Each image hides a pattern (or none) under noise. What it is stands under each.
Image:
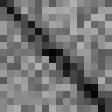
a diagonal band
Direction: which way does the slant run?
top left to bottom right
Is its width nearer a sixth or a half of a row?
a sixth
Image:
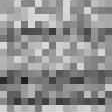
bands of rows
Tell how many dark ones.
3
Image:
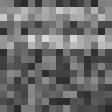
bands of rows
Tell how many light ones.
2
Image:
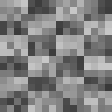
a checkerboard
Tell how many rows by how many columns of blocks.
6 by 4
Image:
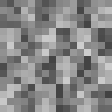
a checkerboard
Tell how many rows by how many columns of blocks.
4 by 6
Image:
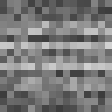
bands of rows
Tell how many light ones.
4
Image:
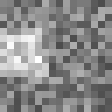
one block
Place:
middle left
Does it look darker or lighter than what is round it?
lighter
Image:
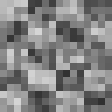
a checkerboard
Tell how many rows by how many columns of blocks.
5 by 4
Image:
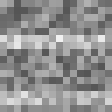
bands of rows
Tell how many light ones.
2
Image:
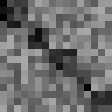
blocks along the diagonal
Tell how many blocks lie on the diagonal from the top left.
5
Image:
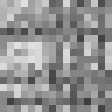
bands of rows crossing bands of columns
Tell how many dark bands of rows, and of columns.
3 and 3
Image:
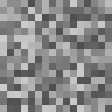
only noise
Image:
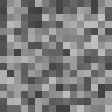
only noise
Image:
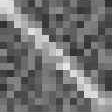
a diagonal band
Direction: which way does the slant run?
top left to bottom right
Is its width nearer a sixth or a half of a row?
a sixth
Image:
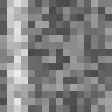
one band of columns
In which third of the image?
left
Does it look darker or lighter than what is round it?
lighter
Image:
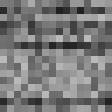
bands of rows
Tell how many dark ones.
4
